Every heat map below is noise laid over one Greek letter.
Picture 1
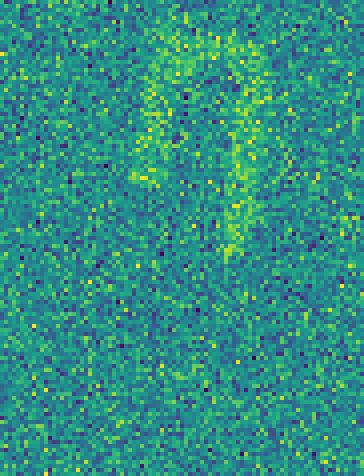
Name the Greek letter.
eta
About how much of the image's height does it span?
half
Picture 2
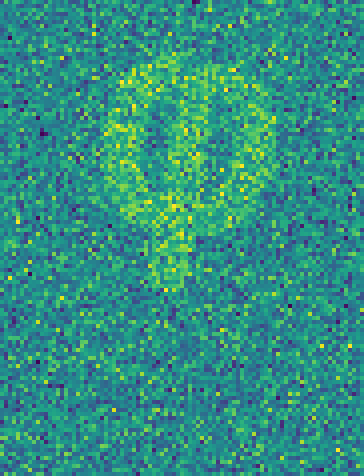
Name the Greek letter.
phi
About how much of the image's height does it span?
half
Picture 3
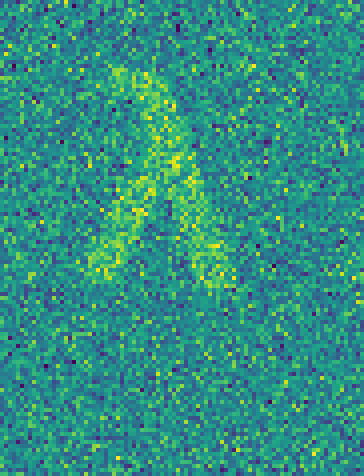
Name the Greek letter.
lambda
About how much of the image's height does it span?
half
